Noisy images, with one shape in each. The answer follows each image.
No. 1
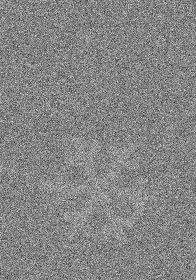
snowflake
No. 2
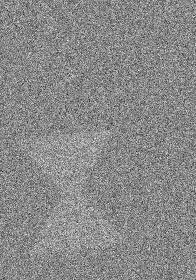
bow tie
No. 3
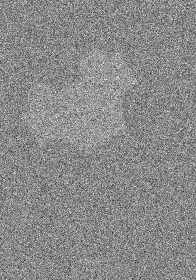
car
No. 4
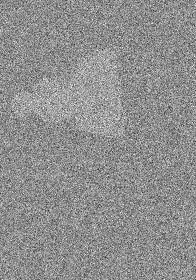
chess pawn
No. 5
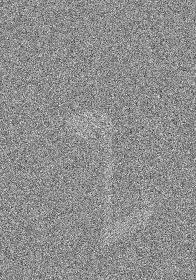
musical note
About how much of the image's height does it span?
half
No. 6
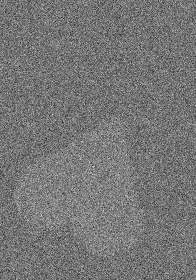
heart
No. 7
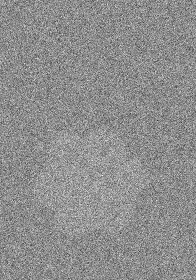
flower
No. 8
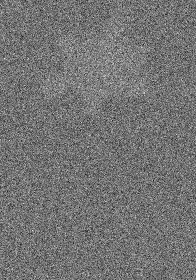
turtle
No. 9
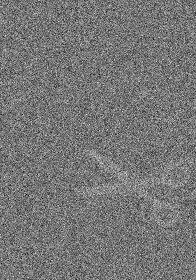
pair of scissors
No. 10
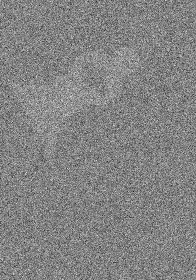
chess bishop
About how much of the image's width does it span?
two thirds
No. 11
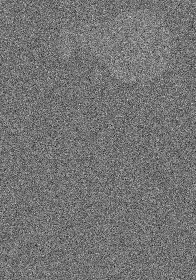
pear
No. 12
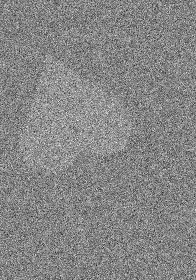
heart
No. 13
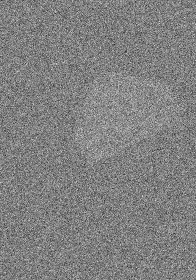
cloud
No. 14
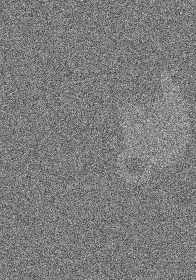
teapot
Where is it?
middle right
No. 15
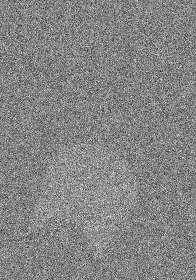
cat's head
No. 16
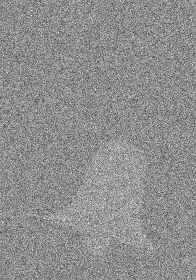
bell
